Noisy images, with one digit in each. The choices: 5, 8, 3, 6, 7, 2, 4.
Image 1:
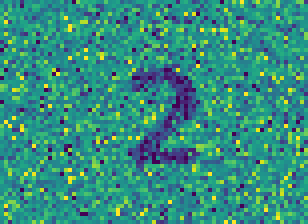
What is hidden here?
dark 2, centre
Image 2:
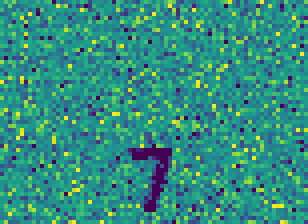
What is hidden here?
dark 7, bottom middle
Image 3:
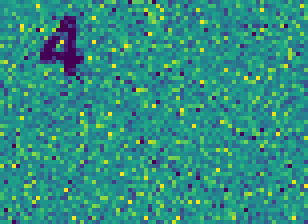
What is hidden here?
dark 4, top left
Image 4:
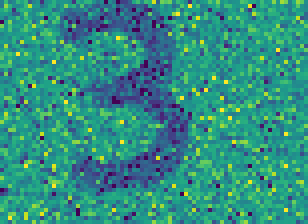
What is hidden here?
dark 3
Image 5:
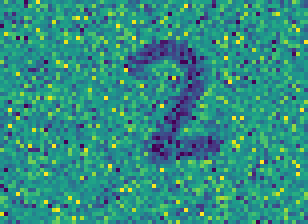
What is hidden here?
dark 2
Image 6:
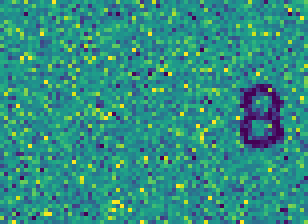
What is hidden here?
dark 8, middle right
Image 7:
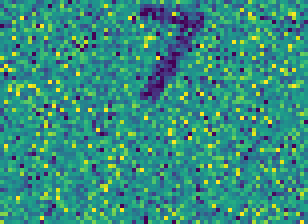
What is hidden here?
dark 7, top middle
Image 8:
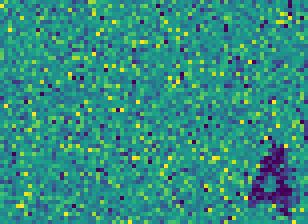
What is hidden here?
dark 4, bottom right
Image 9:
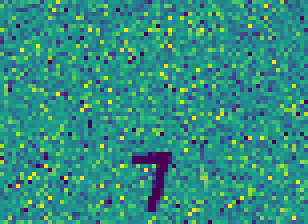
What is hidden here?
dark 7, bottom middle
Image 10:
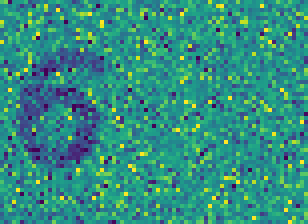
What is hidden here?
dark 6
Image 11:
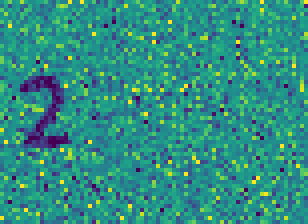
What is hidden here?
dark 2, middle left
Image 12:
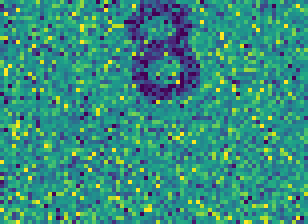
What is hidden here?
dark 8, top middle
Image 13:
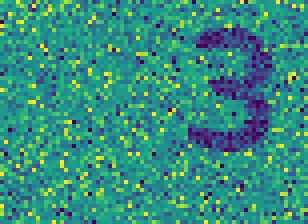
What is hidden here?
dark 3
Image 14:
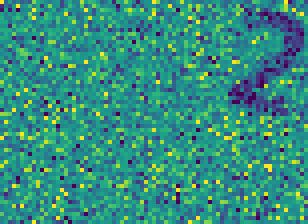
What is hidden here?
dark 2
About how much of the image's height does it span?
half
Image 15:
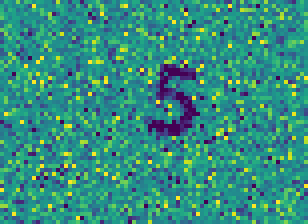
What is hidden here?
dark 5, centre
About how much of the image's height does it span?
a third
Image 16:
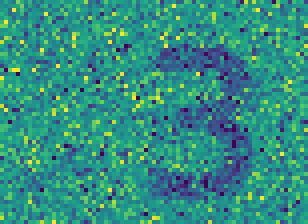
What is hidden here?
dark 3
